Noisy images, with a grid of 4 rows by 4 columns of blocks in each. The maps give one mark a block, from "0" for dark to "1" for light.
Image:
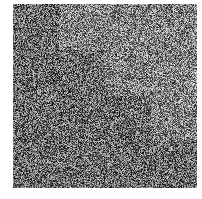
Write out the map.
0 1 1 1
0 0 1 1
0 0 0 1
0 0 0 0
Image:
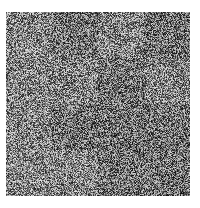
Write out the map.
1 0 1 0
1 1 0 1
1 0 0 0
1 1 0 0
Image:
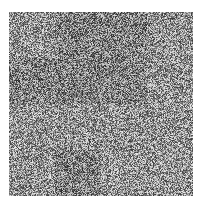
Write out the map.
1 0 0 1
0 0 0 1
1 1 1 1
1 0 1 1
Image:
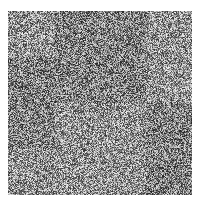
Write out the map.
1 0 0 1
0 0 0 1
0 1 1 0
1 1 1 0
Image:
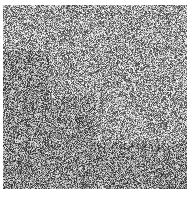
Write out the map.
1 1 1 1
0 1 1 1
0 0 1 1
0 0 0 0
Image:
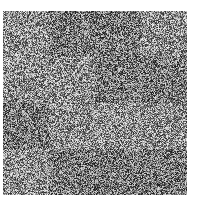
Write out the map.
1 0 0 1
1 1 0 0
0 1 1 1
1 0 0 0
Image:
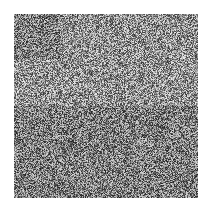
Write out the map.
0 1 1 1
1 1 1 1
0 0 0 0
0 0 0 0
